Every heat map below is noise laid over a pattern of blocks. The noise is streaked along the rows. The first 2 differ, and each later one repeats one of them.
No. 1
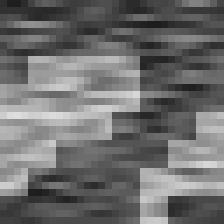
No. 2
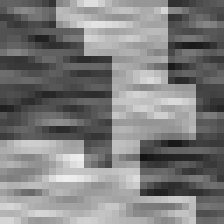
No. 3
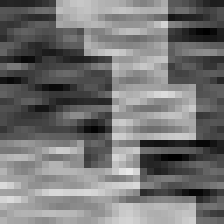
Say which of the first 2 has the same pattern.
2
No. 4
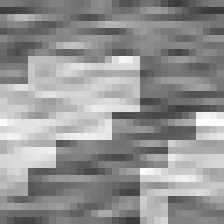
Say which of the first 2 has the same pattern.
1
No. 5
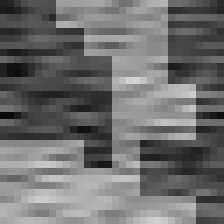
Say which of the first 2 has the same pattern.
2
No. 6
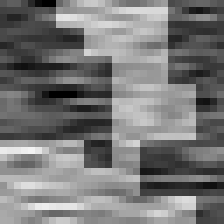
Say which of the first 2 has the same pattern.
2
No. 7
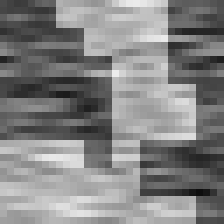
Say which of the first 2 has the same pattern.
2
